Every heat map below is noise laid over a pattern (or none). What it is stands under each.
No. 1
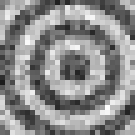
rings round one point
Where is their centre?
centre
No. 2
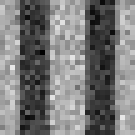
vertical stripes
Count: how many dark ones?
2
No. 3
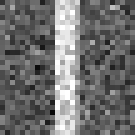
one vertical stripe
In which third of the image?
middle
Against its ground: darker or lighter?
lighter
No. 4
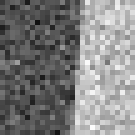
a sharp edge
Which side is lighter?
right
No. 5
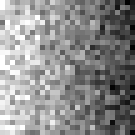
a smooth slope
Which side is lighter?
left
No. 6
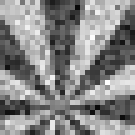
spokes from one point
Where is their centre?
bottom middle
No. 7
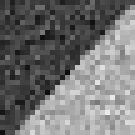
a sharp edge
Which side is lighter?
bottom right
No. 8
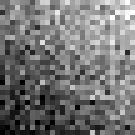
a smooth slope
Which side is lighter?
top right
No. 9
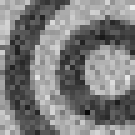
rings round one point
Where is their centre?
middle right
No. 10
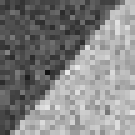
a sharp edge
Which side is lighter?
bottom right
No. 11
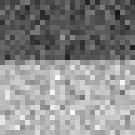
a sharp edge
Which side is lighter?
bottom
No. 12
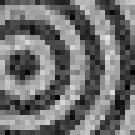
rings round one point
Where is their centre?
middle left
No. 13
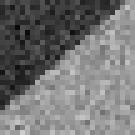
a sharp edge
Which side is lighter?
bottom right
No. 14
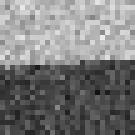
a sharp edge
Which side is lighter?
top
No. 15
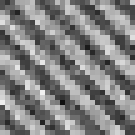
diagonal stripes
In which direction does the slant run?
top left to bottom right
